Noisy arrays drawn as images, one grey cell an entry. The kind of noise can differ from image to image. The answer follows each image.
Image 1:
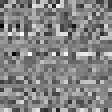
rows of uneven size
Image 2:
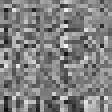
low rank plus noise
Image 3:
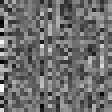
columns of uneven size
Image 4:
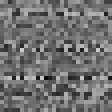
rows of uneven size
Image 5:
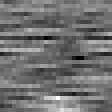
streaked along the rows
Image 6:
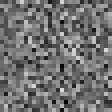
low rank plus noise
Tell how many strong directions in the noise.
three or four
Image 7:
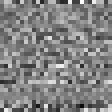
rows of uneven size
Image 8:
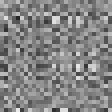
low rank plus noise
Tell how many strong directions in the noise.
two
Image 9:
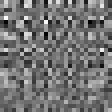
low rank plus noise
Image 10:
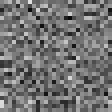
low rank plus noise
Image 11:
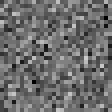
independent entries
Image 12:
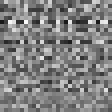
rows of uneven size
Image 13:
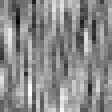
streaked along the columns
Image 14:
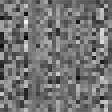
columns of uneven size
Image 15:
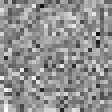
low rank plus noise
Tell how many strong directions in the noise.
five to eight
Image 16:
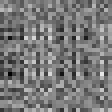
low rank plus noise
